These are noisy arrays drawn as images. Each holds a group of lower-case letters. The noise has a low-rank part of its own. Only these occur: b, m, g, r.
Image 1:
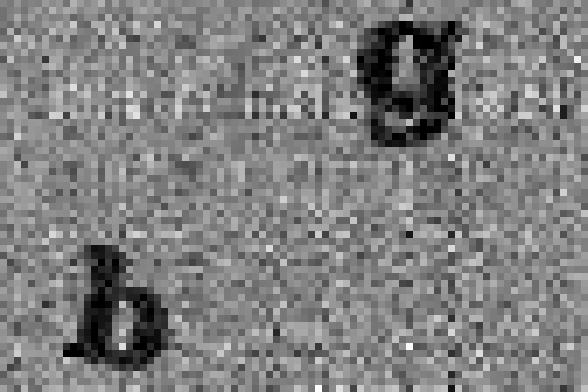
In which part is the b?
bottom left
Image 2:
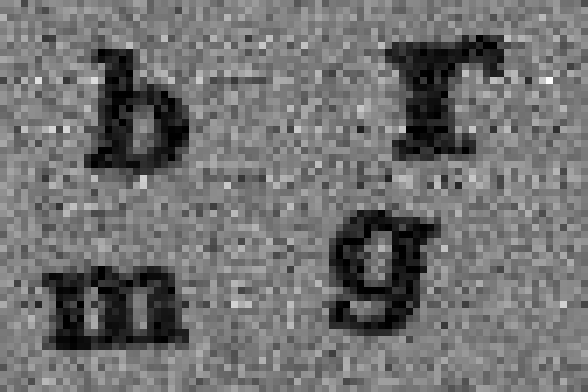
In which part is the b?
top left
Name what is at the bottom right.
g
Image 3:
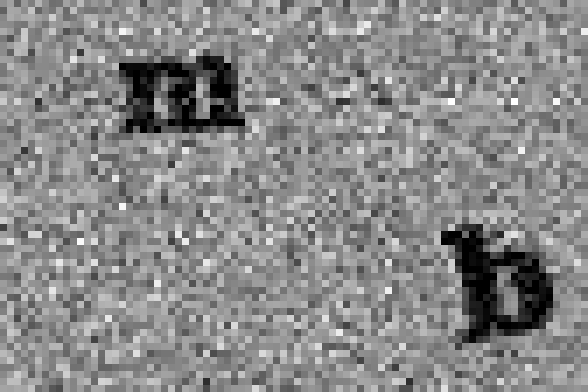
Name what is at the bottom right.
b
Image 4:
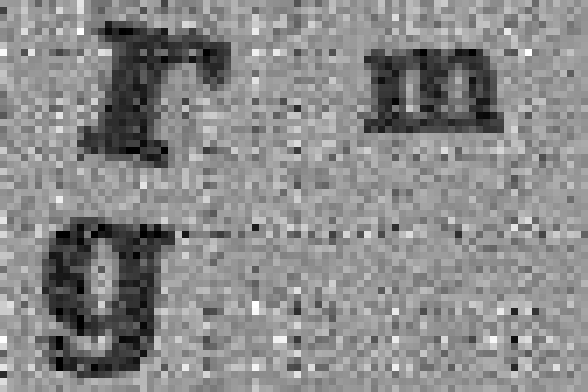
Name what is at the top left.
r
